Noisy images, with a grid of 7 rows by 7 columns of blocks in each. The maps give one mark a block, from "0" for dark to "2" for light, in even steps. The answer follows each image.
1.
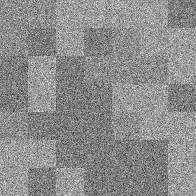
1 1 2 2 2 2 0
1 0 2 0 1 2 2
0 2 0 1 1 1 2
0 2 0 0 2 2 0
1 0 0 0 1 2 2
2 2 0 0 0 0 2
2 0 2 0 0 0 2
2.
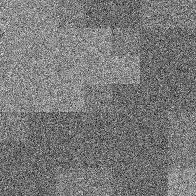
2 2 1 0 0 1 1
2 2 2 2 1 0 0
2 2 2 2 2 0 0
2 2 2 1 0 0 0
1 0 0 0 0 0 1
0 0 0 0 0 0 1
0 0 1 1 0 0 2
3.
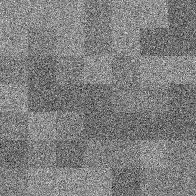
2 2 2 1 2 2 0
2 1 2 1 2 0 0
1 0 1 2 1 2 2
2 0 0 0 1 1 0
1 2 1 0 0 0 0
0 1 0 1 1 2 1
1 2 2 2 0 1 1
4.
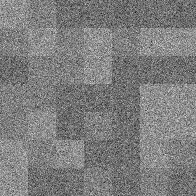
2 1 0 0 0 0 0
1 2 1 2 1 2 2
0 1 1 2 0 0 0
1 1 0 0 0 2 2
1 2 0 1 0 2 2
2 1 2 0 0 2 1
2 0 0 1 0 1 0
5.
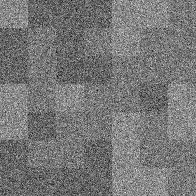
2 0 0 0 2 2 1
0 1 0 1 2 1 1
0 1 0 0 1 1 1
2 1 2 1 1 0 2
2 0 1 1 2 1 2
0 1 1 0 2 1 1
0 0 0 0 2 2 1
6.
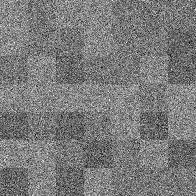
2 1 2 2 1 1 1
2 1 1 2 1 1 0
1 2 0 1 1 2 0
2 2 2 2 2 1 2
0 1 0 1 2 0 2
2 2 1 0 1 2 0
0 2 0 2 1 1 1
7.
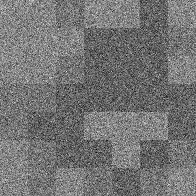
2 2 1 2 2 0 2
2 2 2 0 0 0 1
2 2 1 0 0 0 2
1 1 0 0 0 0 0
1 0 0 2 2 2 0
2 1 0 0 2 0 1
2 1 2 1 0 1 2
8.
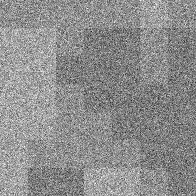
1 1 1 1 1 2 1
2 2 1 0 0 1 0
2 2 0 0 0 1 0
2 2 1 0 0 0 0
2 2 1 1 0 0 0
2 1 1 1 1 0 0
2 0 0 2 2 1 0
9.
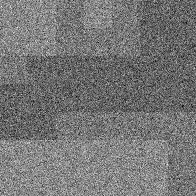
2 2 1 2 1 0 0
2 2 1 1 1 0 0
1 0 0 0 0 0 0
0 0 0 0 0 0 0
0 0 1 1 1 1 1
2 2 2 2 2 2 1
2 2 2 2 2 2 1
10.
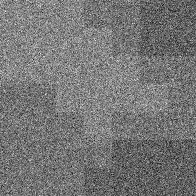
2 2 2 1 1 0 0
2 2 2 2 1 0 0
2 2 2 2 2 1 1
1 1 2 2 2 2 1
1 1 1 2 1 1 1
1 1 1 1 0 0 0
1 1 1 0 0 0 0
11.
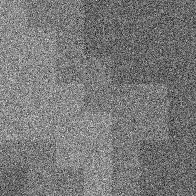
2 1 1 0 0 0 0
2 2 1 0 0 0 0
2 2 1 1 0 0 0
2 2 2 1 1 1 0
2 2 2 2 1 1 0
1 1 2 2 1 0 0
0 1 1 2 1 0 0
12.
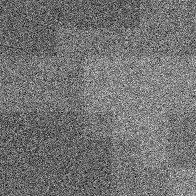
0 0 0 0 0 1 1
0 0 1 1 1 1 1
1 1 1 2 2 2 2
1 1 1 2 2 2 2
0 0 0 1 2 2 1
0 0 0 0 1 2 1
0 0 0 0 1 1 2
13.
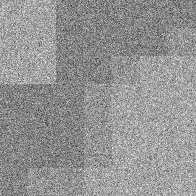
2 2 0 0 0 0 0
2 2 0 0 0 0 1
2 2 0 0 1 2 2
0 0 0 1 2 2 2
0 0 0 1 2 2 2
0 0 0 1 2 2 2
0 1 1 2 2 2 2
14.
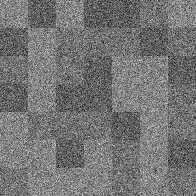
2 0 2 0 0 1 2
0 2 1 1 1 0 1
1 2 1 0 2 2 0
0 2 0 0 2 2 1
2 1 1 1 0 2 1
2 2 0 2 1 2 0
1 2 2 2 1 2 1
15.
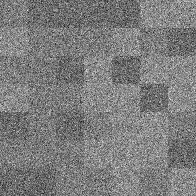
1 0 0 0 0 2 2
2 1 1 1 2 1 0
1 1 0 2 0 2 2
2 1 1 2 2 0 2
0 1 0 1 2 2 1
1 1 1 2 2 2 0
0 0 1 1 2 1 2
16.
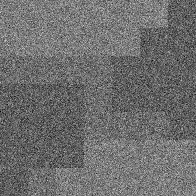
2 2 2 2 2 2 0
2 2 2 2 2 0 0
1 1 1 1 0 0 0
0 0 0 1 0 0 0
0 0 0 1 1 1 0
0 0 0 2 2 2 2
0 1 2 2 2 2 2
